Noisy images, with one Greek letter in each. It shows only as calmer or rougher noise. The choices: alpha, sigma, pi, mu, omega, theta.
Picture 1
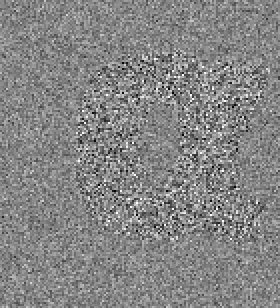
alpha
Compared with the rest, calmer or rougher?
rougher
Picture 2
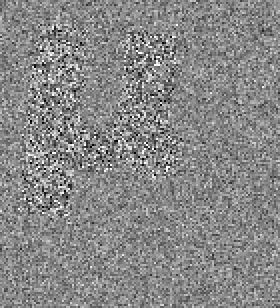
mu
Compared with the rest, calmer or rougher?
rougher
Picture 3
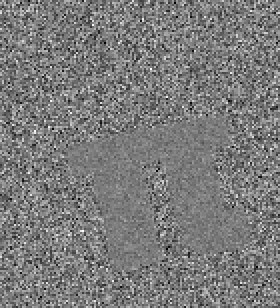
pi
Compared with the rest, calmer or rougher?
calmer
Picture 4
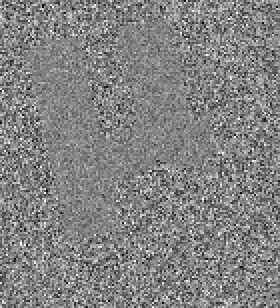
mu
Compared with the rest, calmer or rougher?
calmer
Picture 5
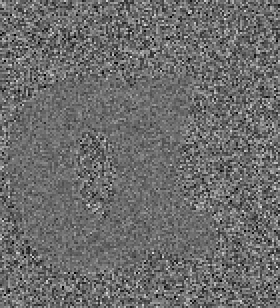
alpha
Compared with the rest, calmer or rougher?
calmer
